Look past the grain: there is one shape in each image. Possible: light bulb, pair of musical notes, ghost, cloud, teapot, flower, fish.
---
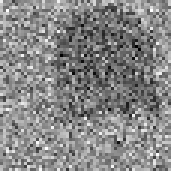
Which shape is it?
ghost
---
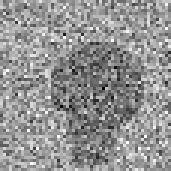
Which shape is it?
light bulb
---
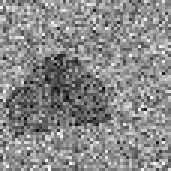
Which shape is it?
cloud
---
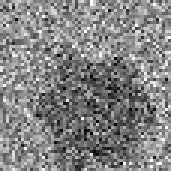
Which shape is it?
flower
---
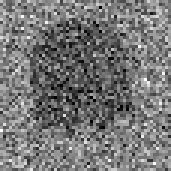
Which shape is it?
ghost
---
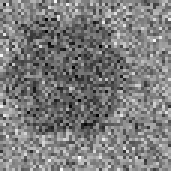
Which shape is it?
flower
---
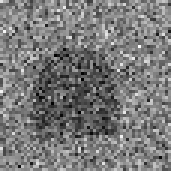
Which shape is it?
ghost
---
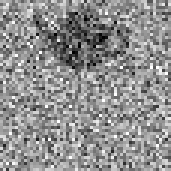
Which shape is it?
teapot
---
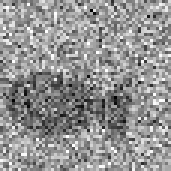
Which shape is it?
fish
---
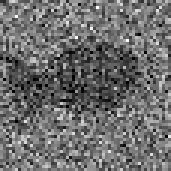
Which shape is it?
fish
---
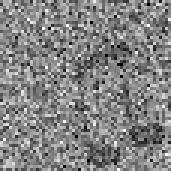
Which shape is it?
pair of musical notes
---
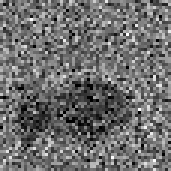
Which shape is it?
fish
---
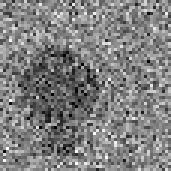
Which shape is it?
light bulb
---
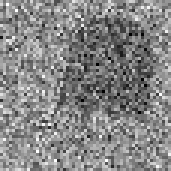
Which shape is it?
ghost
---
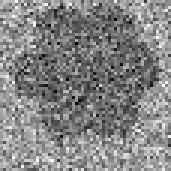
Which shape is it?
flower
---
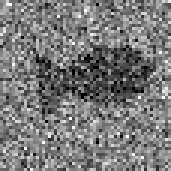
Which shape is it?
fish
